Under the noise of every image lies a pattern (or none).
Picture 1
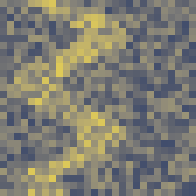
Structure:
a wavy band
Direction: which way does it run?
top to bottom
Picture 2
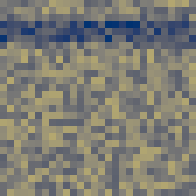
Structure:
one horizontal stripe
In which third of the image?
top
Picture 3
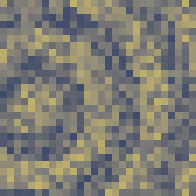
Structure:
rings round one point
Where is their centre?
middle left
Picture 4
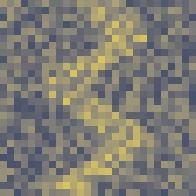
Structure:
a wavy band
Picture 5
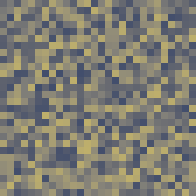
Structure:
only noise
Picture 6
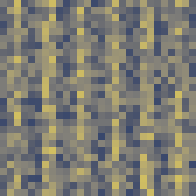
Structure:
vertical stripes
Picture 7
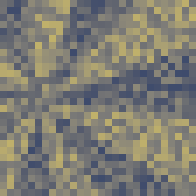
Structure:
spokes from one point
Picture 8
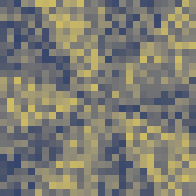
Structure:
spokes from one point
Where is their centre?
centre
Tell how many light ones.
5
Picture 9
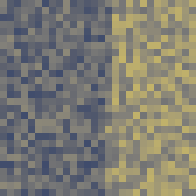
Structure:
a sharp edge
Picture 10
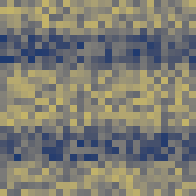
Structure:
horizontal stripes
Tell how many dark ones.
2
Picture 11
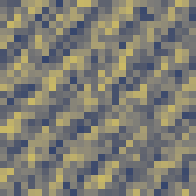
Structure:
diagonal stripes
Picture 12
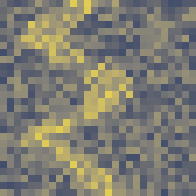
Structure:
a wavy band
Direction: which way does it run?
top to bottom
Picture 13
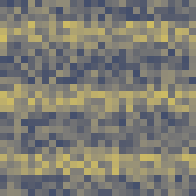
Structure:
horizontal stripes
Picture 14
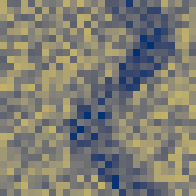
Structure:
a wavy band
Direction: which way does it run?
top to bottom
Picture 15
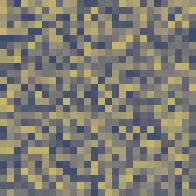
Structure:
only noise
